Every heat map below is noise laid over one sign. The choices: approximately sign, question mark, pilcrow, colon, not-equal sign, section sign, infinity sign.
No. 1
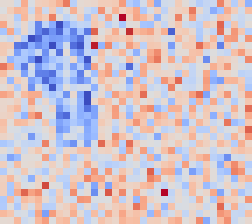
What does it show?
blue pilcrow
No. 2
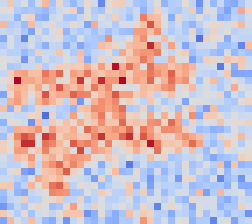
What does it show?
red not-equal sign
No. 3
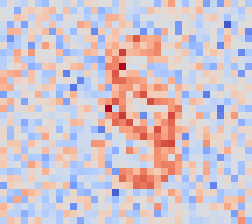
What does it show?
red section sign
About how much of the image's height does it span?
two thirds
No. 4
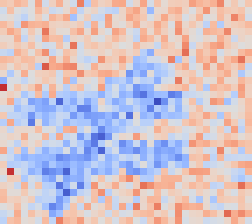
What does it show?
blue not-equal sign
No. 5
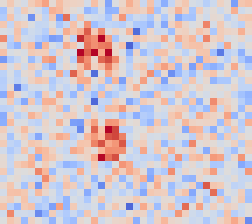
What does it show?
red colon
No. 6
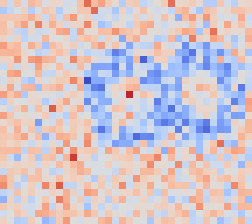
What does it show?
blue infinity sign
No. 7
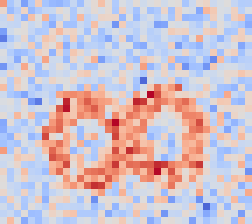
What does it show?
red infinity sign
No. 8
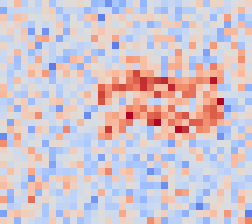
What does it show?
red approximately sign
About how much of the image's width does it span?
half
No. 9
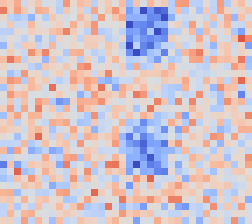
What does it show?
blue colon
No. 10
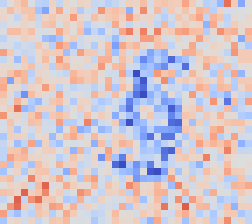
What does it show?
blue section sign
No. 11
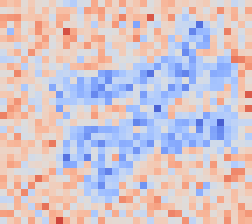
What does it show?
blue not-equal sign
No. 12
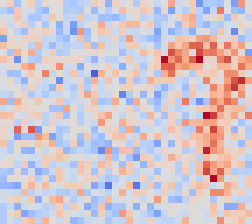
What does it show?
red question mark
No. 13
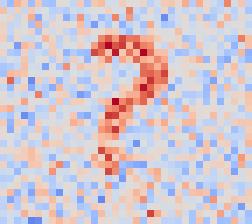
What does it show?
red question mark
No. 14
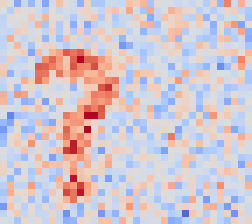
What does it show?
red question mark
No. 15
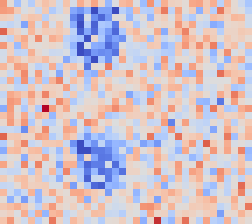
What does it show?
blue colon
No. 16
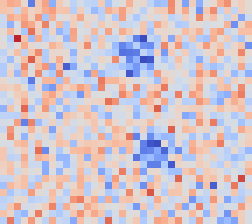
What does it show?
blue colon
